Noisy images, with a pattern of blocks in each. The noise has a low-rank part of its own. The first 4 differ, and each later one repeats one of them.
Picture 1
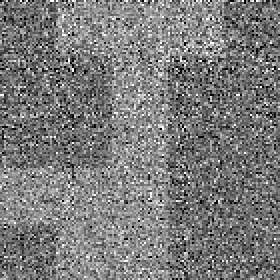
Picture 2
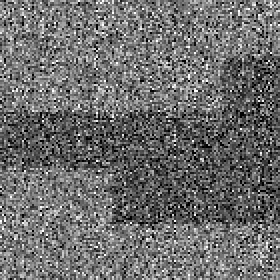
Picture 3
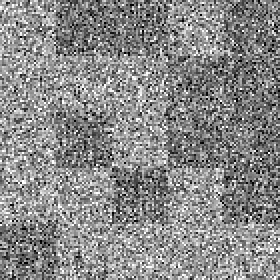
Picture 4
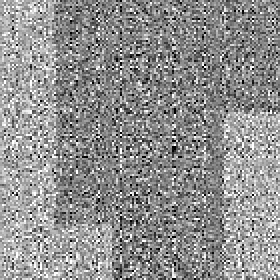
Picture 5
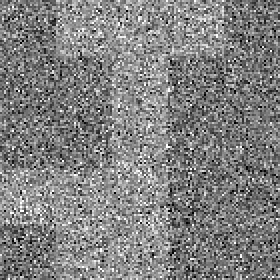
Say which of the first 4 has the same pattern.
1
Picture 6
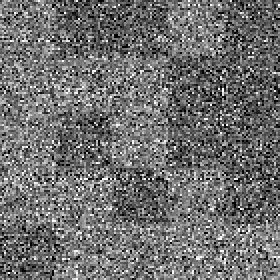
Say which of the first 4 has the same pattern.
3
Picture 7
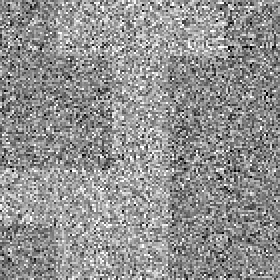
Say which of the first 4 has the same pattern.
1
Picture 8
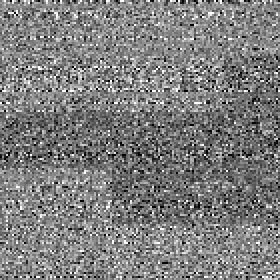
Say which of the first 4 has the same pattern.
2
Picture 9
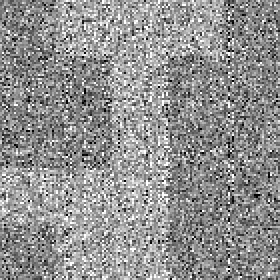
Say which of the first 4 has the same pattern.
1
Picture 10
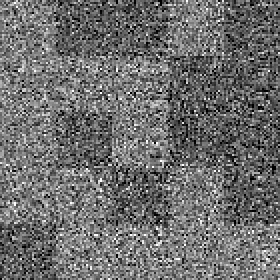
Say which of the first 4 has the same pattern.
3
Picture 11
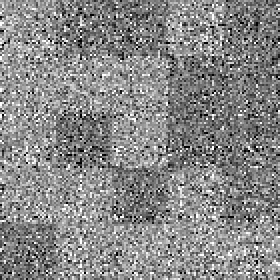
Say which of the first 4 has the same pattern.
3
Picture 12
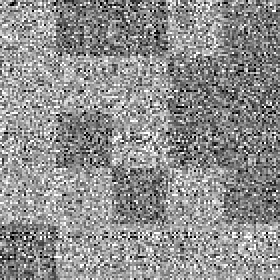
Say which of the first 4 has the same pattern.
3
